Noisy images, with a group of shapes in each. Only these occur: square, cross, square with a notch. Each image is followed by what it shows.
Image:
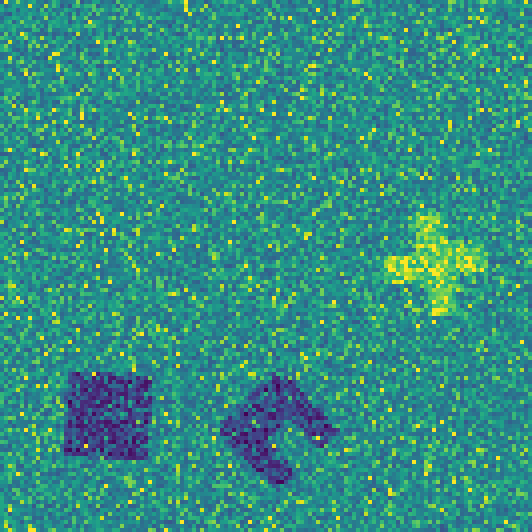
middle right: light cross; bottom left: dark square; bottom middle: dark square with a notch
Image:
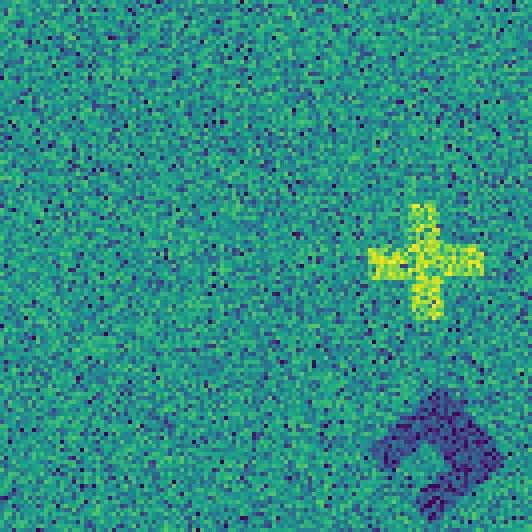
middle right: light cross; bottom right: dark square with a notch
